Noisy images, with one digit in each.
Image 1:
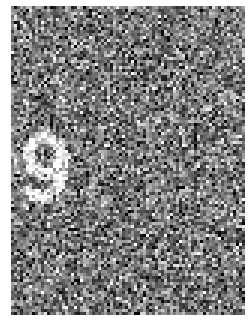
9
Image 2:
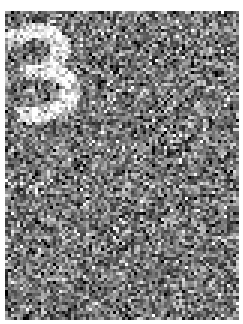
3
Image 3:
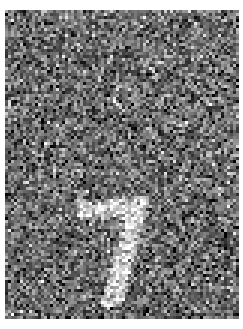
7
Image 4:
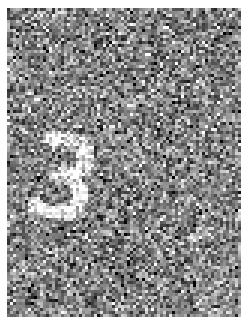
3
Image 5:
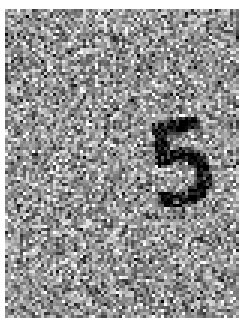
5
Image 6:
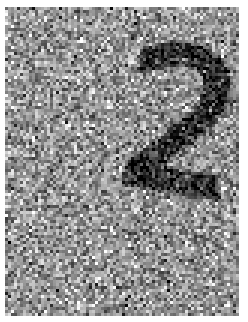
2
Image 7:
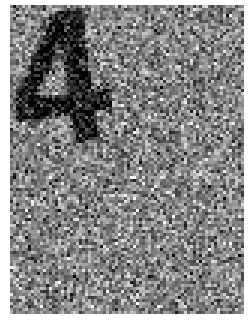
4
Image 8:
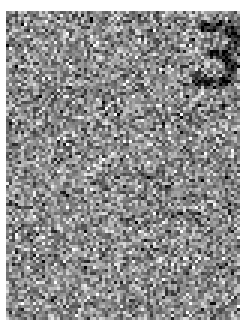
3
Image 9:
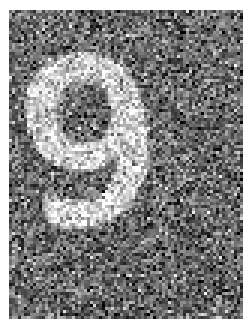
9
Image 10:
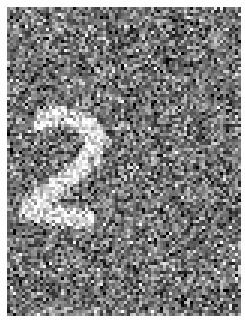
2
